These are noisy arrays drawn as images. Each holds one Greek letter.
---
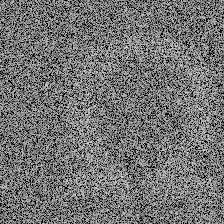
omega
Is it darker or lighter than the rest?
lighter
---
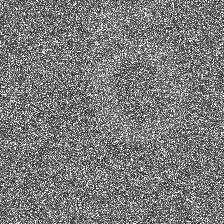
delta
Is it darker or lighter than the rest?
lighter
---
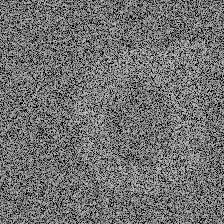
sigma
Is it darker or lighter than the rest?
lighter
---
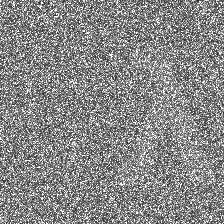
lambda
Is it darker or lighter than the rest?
lighter
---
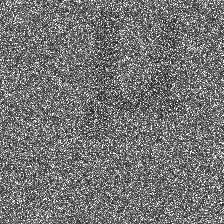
mu
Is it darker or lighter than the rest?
darker
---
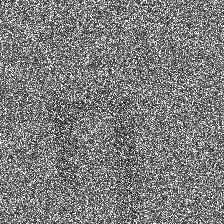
eta
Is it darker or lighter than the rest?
darker
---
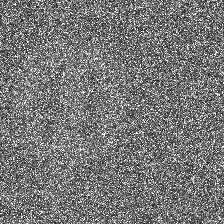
phi
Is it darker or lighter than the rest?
lighter
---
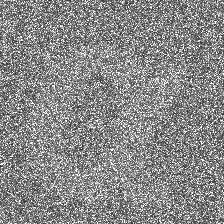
alpha
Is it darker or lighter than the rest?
lighter
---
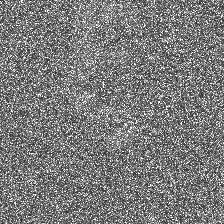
xi
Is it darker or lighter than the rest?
lighter
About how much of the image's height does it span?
two thirds
